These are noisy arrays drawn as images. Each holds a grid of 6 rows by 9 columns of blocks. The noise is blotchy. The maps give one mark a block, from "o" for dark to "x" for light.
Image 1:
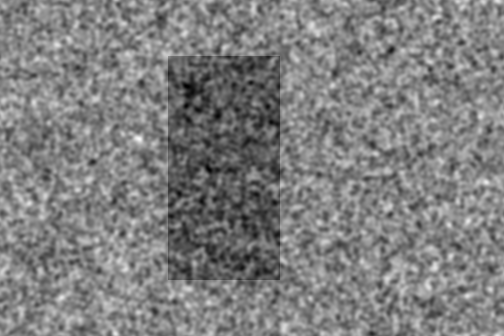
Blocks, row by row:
x x x x x x x x x
x x x o o x x x x
x x x o o x x x x
x x x o o x x x x
x x x o o x x x x
x x x x x x x x x
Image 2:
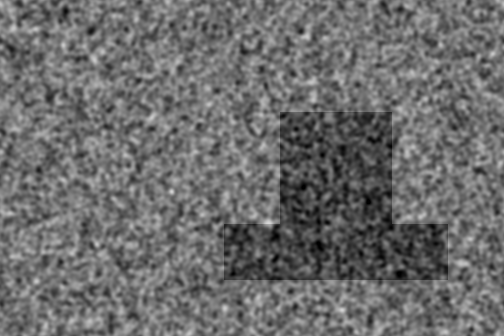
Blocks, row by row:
x x x x x x x x x
x x x x x x x x x
x x x x x o o x x
x x x x x o o x x
x x x x o o o o x
x x x x x x x x x
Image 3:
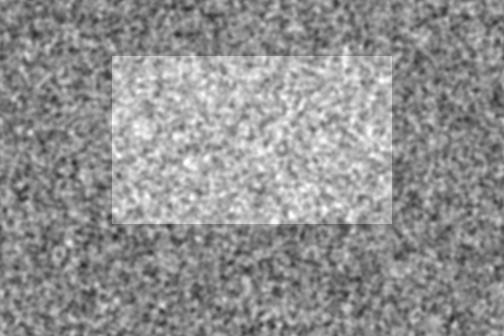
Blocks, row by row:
o o o o o o o o o
o o x x x x x o o
o o x x x x x o o
o o x x x x x o o
o o o o o o o o o
o o o o o o o o o
